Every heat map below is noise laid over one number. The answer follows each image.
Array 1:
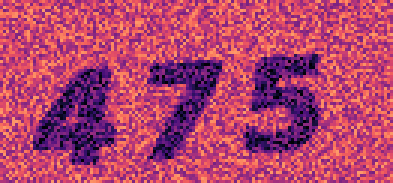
475
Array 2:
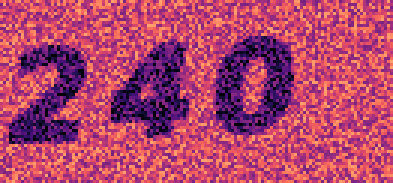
240
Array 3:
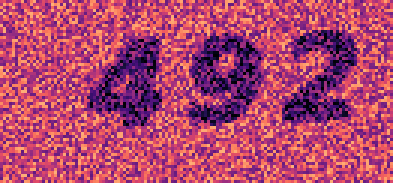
492
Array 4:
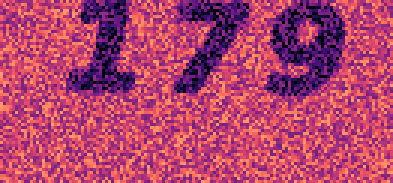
179
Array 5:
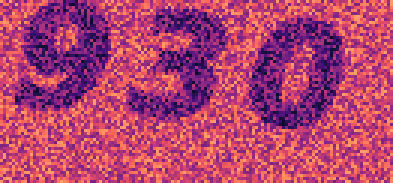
930
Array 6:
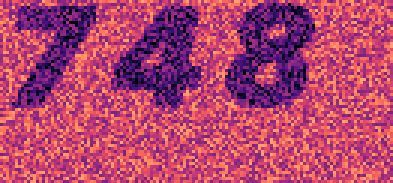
748
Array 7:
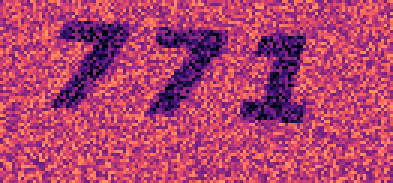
771
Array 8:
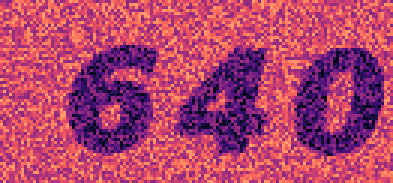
640
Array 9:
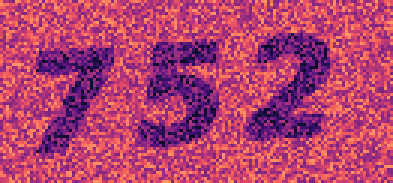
752
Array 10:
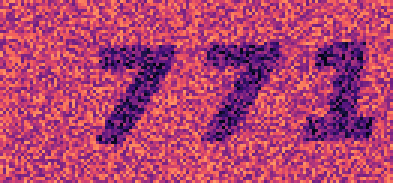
771
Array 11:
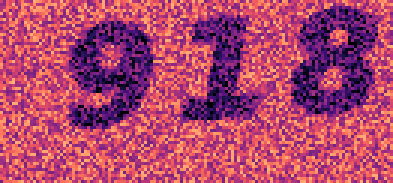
918
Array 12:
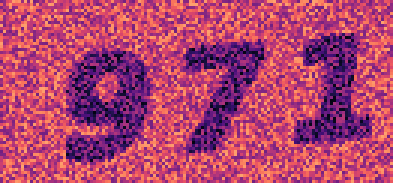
971
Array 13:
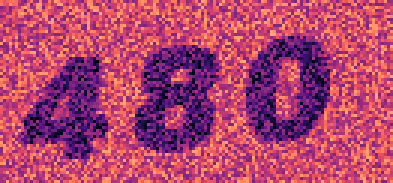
480
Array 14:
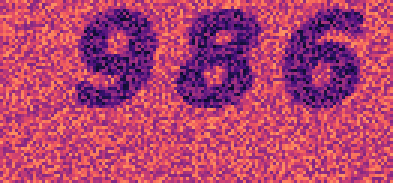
986
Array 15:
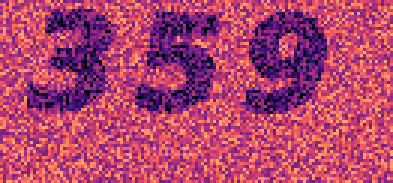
359
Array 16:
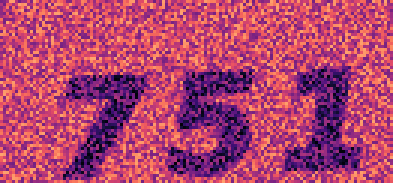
751
